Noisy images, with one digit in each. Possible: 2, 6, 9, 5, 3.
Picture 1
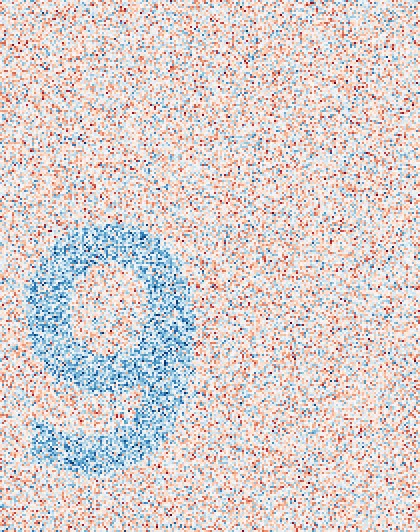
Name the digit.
9
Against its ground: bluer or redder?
bluer
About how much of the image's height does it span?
half
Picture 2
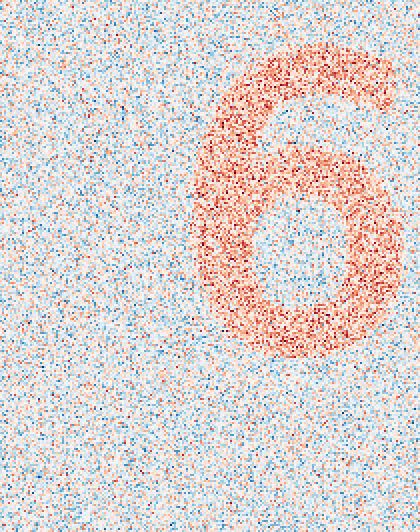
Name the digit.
6
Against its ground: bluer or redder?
redder
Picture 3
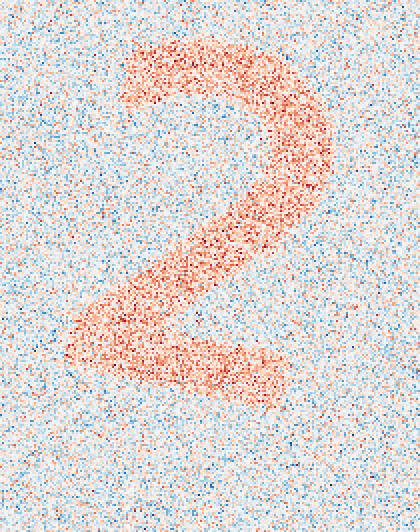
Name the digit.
2
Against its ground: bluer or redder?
redder
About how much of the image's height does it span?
two thirds
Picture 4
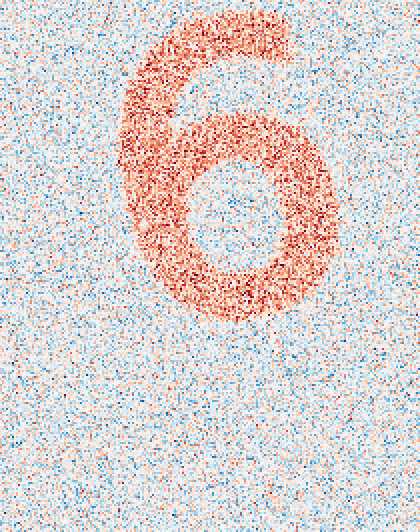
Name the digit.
6
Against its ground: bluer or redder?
redder
